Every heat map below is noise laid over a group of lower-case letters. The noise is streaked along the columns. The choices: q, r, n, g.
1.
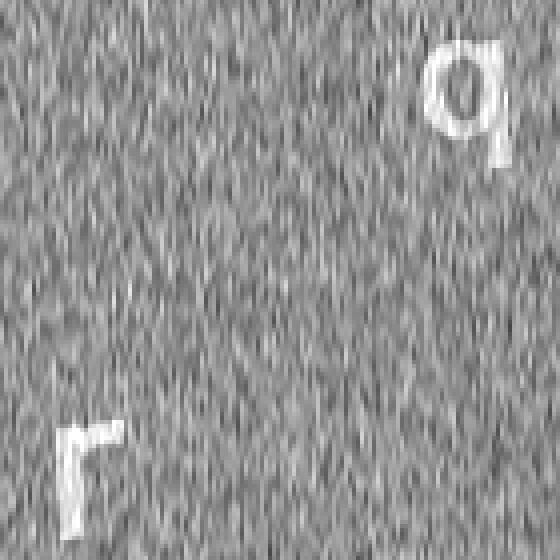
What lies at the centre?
nothing
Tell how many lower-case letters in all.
2
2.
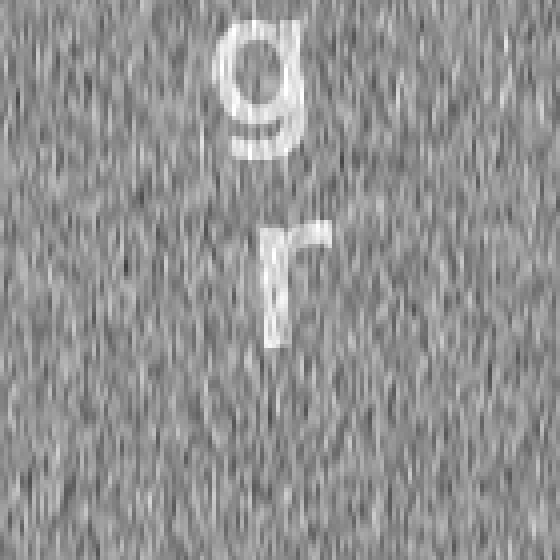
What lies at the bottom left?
nothing
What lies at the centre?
r
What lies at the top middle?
g
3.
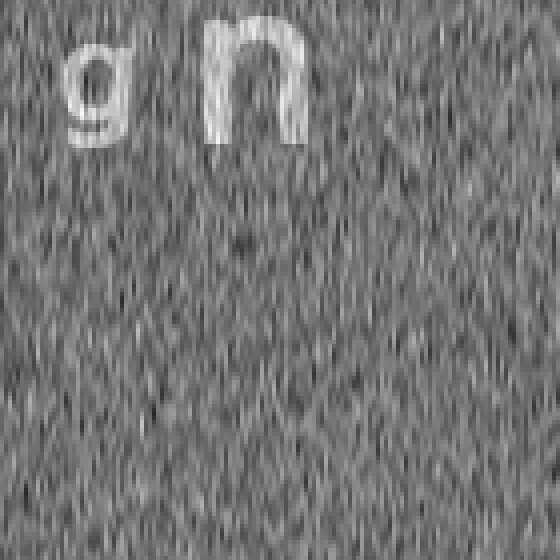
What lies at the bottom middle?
nothing
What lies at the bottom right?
nothing
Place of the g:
top left
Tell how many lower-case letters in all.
2
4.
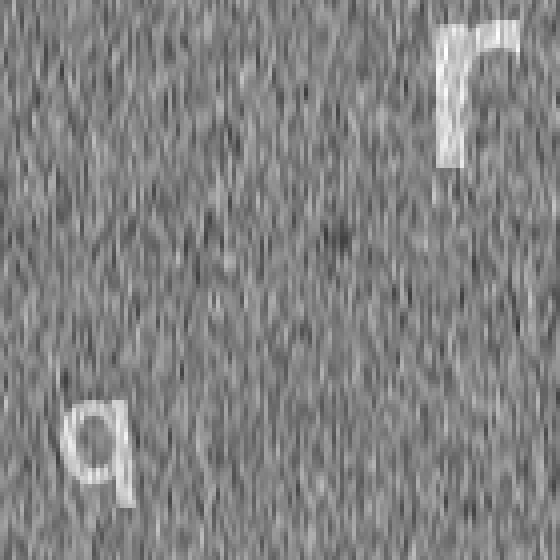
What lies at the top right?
r
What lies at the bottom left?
q
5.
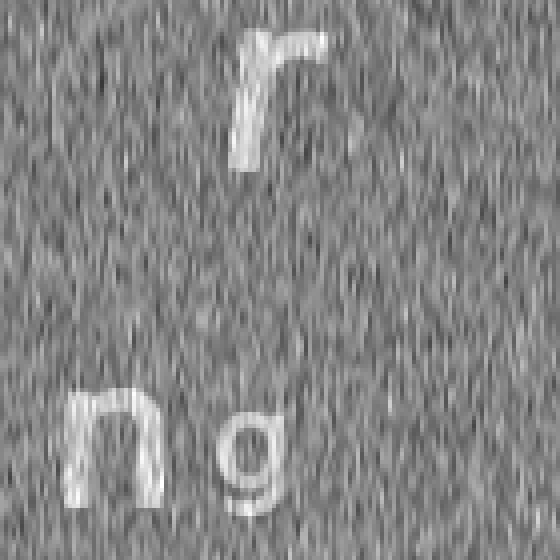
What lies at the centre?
nothing
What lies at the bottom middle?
g
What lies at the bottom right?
nothing
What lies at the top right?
nothing
